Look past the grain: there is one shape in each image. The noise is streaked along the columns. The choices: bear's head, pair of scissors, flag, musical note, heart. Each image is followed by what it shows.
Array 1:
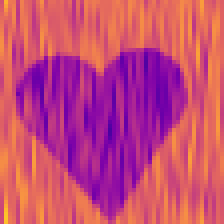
heart
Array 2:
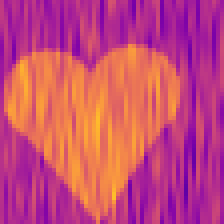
heart
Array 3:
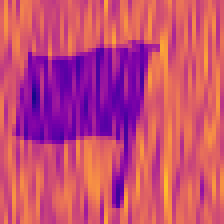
flag
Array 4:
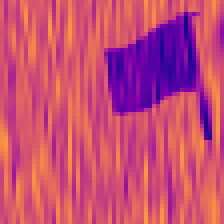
flag
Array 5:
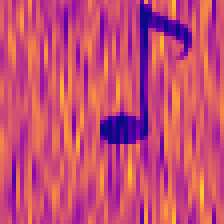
musical note
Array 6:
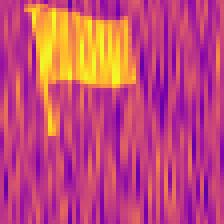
flag
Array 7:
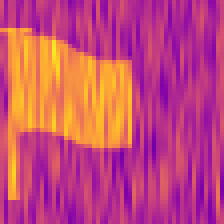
flag
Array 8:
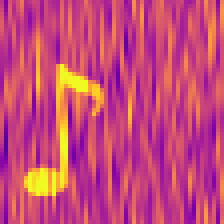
musical note
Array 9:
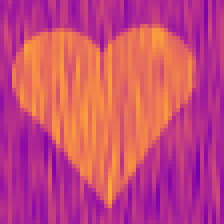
heart
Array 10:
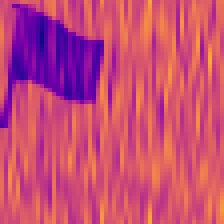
flag
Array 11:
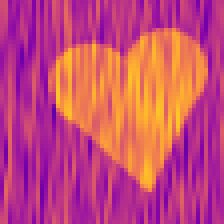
heart
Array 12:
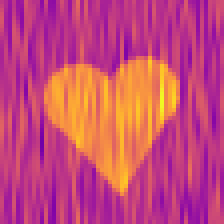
heart
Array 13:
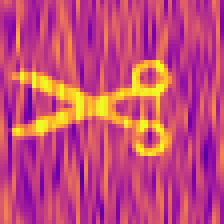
pair of scissors
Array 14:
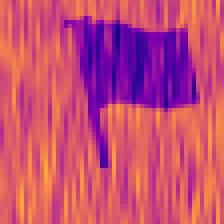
flag
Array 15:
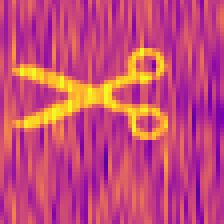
pair of scissors
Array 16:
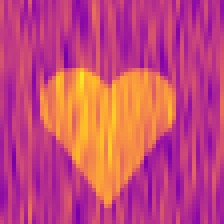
heart
